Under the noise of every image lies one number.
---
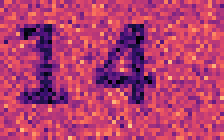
14
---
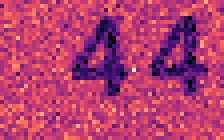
44
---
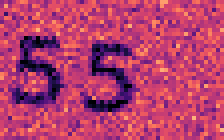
55
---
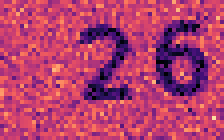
26
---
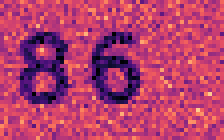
86
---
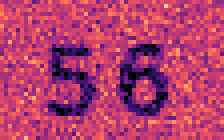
56
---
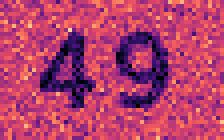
49
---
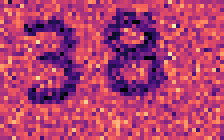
38
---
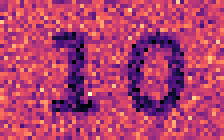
10
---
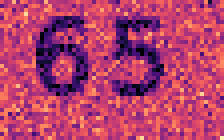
65
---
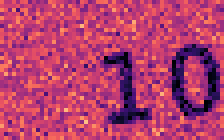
10
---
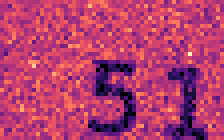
51
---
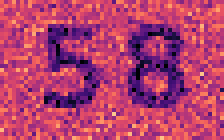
58
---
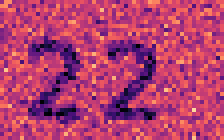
22
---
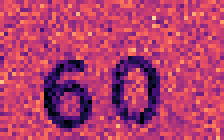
60
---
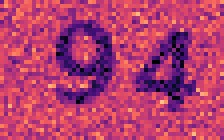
94
